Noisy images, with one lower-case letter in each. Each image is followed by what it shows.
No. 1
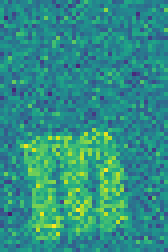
m
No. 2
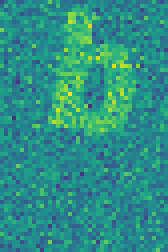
b
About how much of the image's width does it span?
half
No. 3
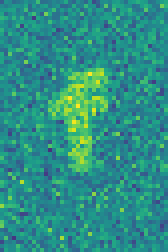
f
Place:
centre
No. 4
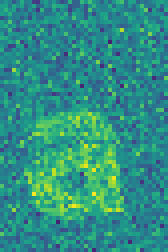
a
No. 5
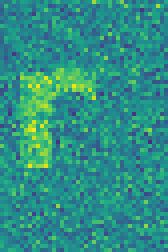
r
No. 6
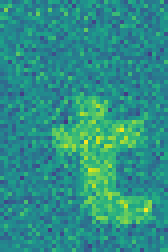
t
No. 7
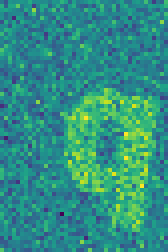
q
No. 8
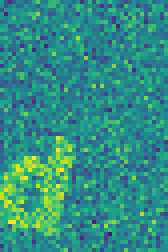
d
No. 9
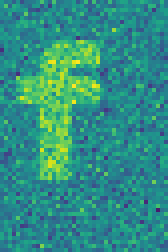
f
